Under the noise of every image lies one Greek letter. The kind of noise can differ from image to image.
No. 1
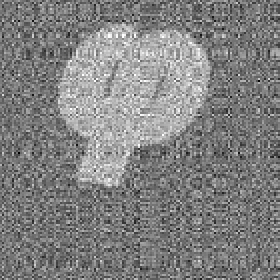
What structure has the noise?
low rank plus noise
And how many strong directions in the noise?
two
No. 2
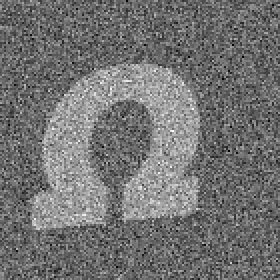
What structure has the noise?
independent entries
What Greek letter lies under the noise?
omega
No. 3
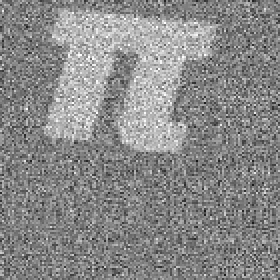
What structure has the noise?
low rank plus noise
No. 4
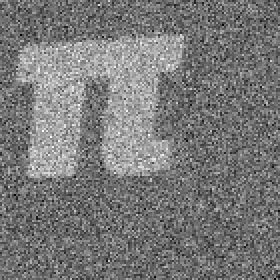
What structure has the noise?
independent entries
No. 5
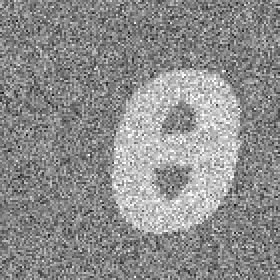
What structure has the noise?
independent entries
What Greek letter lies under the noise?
theta
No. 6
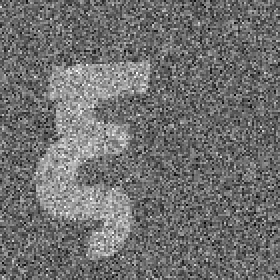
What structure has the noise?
independent entries
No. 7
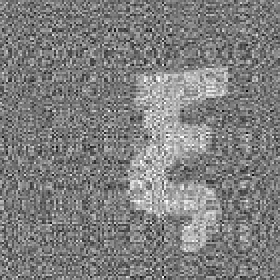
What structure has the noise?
low rank plus noise
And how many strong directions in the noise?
three or four
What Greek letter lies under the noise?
xi
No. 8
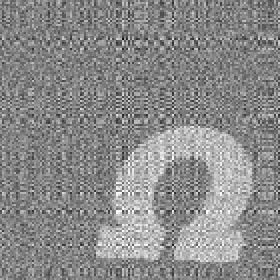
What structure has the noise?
low rank plus noise
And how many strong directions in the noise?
one
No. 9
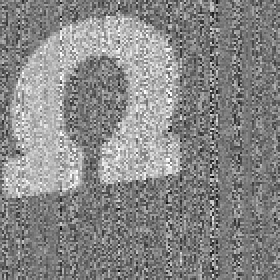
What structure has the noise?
columns of uneven size
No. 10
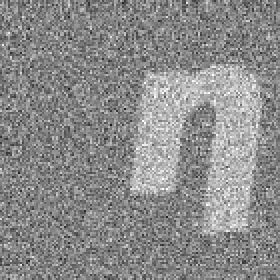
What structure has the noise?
low rank plus noise
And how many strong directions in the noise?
five to eight
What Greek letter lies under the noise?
eta
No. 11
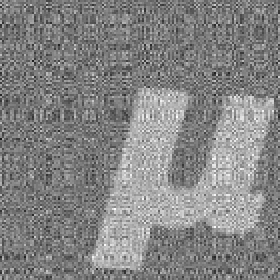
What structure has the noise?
low rank plus noise
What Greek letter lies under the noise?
mu
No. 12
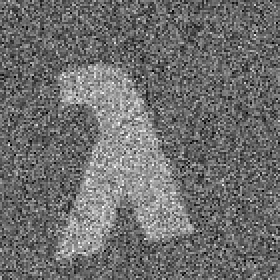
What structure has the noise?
independent entries
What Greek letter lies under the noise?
lambda
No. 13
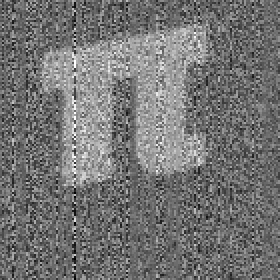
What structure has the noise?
columns of uneven size
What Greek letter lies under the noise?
pi
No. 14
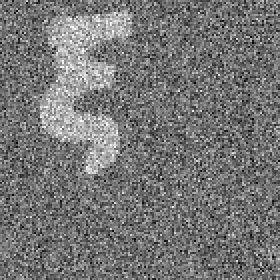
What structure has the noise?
independent entries
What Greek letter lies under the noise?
xi
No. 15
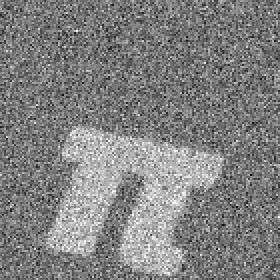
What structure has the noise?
independent entries
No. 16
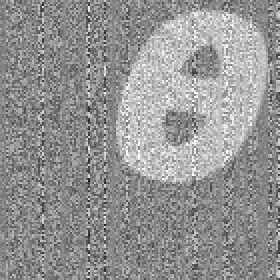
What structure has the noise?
columns of uneven size
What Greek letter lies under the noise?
theta
